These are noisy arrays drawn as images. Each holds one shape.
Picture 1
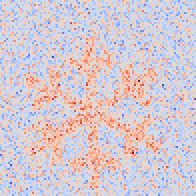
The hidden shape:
snowflake
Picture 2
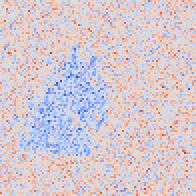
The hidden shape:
chess knight
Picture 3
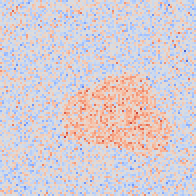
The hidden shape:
cloud
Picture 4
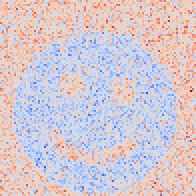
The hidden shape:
smiling face
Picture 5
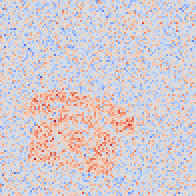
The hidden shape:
telephone
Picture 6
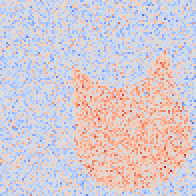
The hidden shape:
cat's head
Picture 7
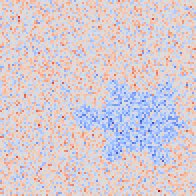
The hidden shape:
turtle
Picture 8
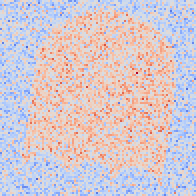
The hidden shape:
ghost
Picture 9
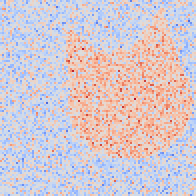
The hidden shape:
cat's head
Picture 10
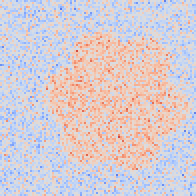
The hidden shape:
flower
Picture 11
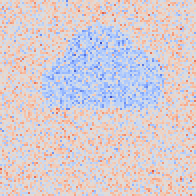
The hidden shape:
cloud
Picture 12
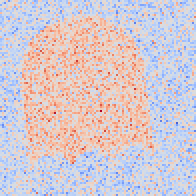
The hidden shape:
ghost
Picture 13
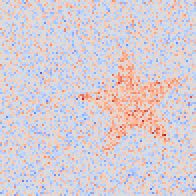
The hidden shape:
star
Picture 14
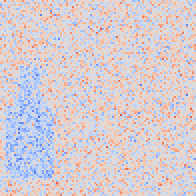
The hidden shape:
bottle
